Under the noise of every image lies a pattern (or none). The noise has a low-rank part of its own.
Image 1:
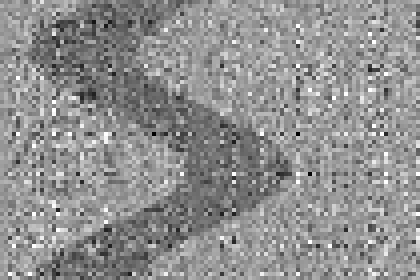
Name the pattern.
a wavy band
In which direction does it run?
top to bottom
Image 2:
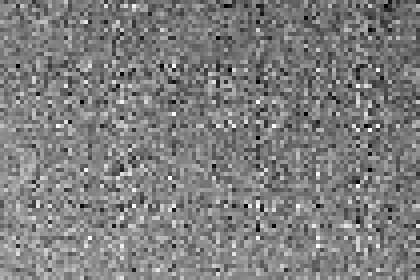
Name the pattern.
a smooth slope
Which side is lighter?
bottom left
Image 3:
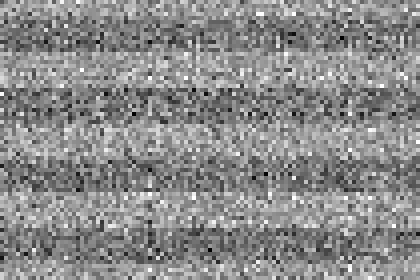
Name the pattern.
horizontal stripes
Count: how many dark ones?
4
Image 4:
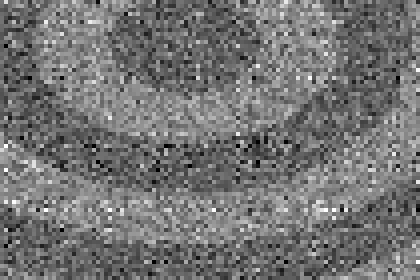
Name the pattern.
rings round one point
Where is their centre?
top middle
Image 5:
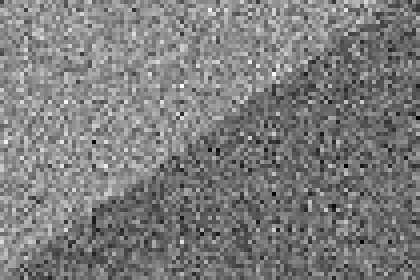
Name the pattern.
a sharp edge
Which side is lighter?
top left
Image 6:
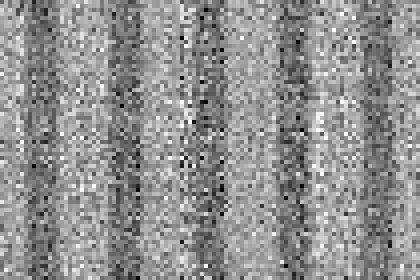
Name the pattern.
vertical stripes
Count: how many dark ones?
5
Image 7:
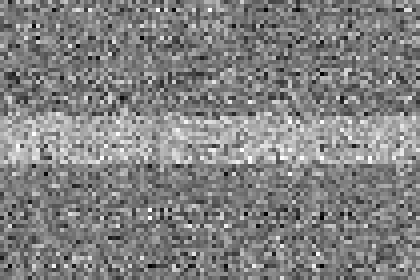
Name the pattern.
one horizontal stripe
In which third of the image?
middle
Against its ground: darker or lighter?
lighter
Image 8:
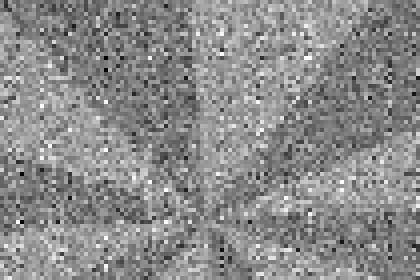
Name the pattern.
spokes from one point
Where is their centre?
bottom middle
